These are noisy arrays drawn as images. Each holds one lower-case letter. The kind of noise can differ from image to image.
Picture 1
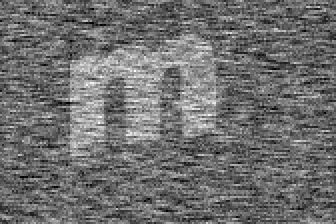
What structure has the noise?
streaked along the rows
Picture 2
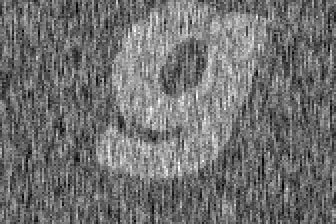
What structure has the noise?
streaked along the columns
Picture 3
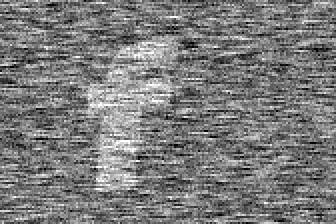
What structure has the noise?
streaked along the rows
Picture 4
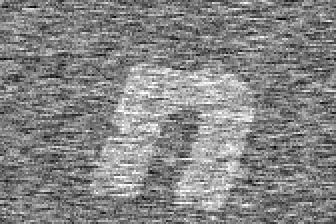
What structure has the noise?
streaked along the rows
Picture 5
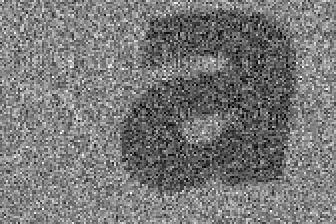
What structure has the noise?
low rank plus noise
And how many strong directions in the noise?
one
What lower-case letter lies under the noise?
a
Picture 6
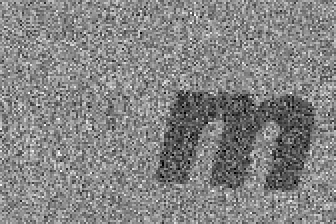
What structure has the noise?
low rank plus noise
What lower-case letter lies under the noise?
m
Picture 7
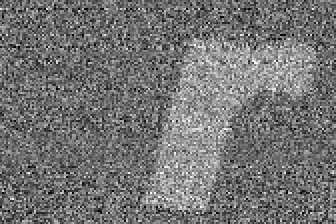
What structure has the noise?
rows of uneven size
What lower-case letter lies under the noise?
r
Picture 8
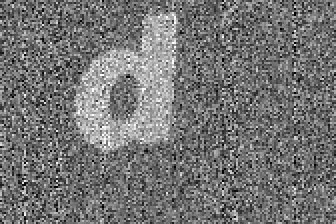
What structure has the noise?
columns of uneven size
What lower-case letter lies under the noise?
d
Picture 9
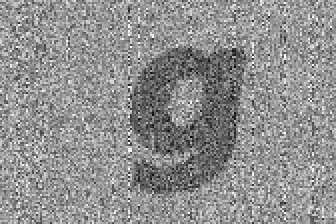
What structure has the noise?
columns of uneven size
